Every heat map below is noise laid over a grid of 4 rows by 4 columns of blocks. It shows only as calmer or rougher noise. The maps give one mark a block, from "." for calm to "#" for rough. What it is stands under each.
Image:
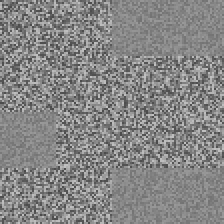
# # . .
# # # #
. # # #
# # . .
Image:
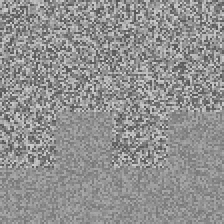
# # # #
# # # #
# . # .
. . . .
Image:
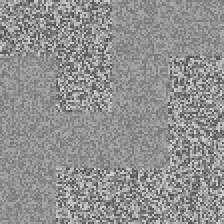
# # . .
. # . #
. . . #
. # # #
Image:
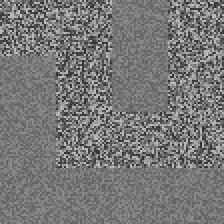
# # . #
. # . #
. # # #
. . . .
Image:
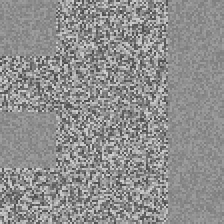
. # # .
# # # .
. # # .
# # # .
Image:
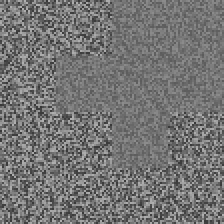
# # . .
# . . .
# # . #
# # # #
